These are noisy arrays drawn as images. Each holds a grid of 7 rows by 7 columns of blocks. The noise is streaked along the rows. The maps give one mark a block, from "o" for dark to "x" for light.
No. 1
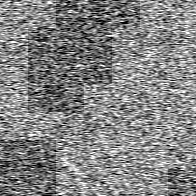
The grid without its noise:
x x o o o x x
x o o o x x x
x o o o x x x
x o o x x x x
x x x x x x x
o o x x x x x
o o x x x x o
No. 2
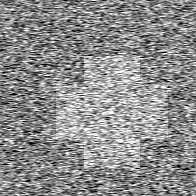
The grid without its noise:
o o o o o o o
o o o o o o o
o o o x x o o
o o x x x x o
o o x x x x o
o o o x x o o
o o o o o o o
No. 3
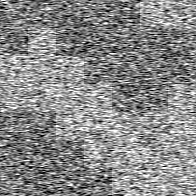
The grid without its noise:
o o o o o x x
o x o o o o o
x x x o o o o
x x x x o o x
o o x x x x x
o o o x x x x
o o o o x x x
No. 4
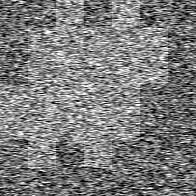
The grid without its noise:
o o x o x o o
o x x x x x o
o x x x x x o
x x x x x o o
x x x x x o o
o x o x o o o
o o o o o o o
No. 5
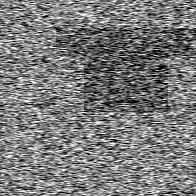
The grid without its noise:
x x x x x x x
x x o o o o o
x x x o o o x
x x x o o o x
x x x x x x x
x x x x x x x
x x x x x x x
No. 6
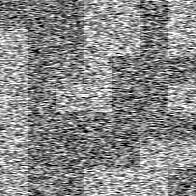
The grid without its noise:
o o o x x o x
x o o x x o x
x o o x o o o
x o x x o o x
x o o o o o o
x o o o o x x
x o o x x x o
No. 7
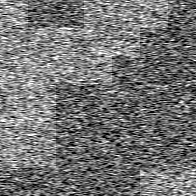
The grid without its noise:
x o o x x x o
x x x x x o o
x x x x o o o
x x o o o o o
x x o o o o o
x x o o o o o
o o o o o x x
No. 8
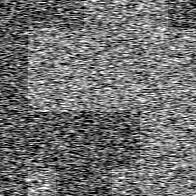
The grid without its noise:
o o o x x x o
o x x x x x x
o x x x x x x
o x x x x x x
o o o o o x x
o o o o o x x
o x o o x x x
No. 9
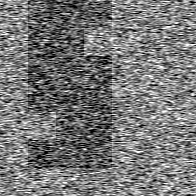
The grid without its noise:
x o o o x x x
x o o x x x x
x o o o x x x
x o o o x x x
x x o o x x x
x o o o x x x
x x x x x x x
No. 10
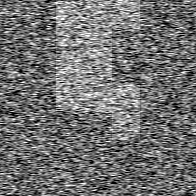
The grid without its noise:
o o x x x o o
o o x x o o o
o o x x o o o
o o x x x o o
o o o o x o o
o o o o o o o
o o o o o o o
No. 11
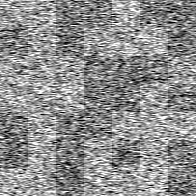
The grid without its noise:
x x o o x o o
o x o x x x o
x x x o o o x
x x x o o x o
o x o o x x x
o x o x o x o
x x o x x x o
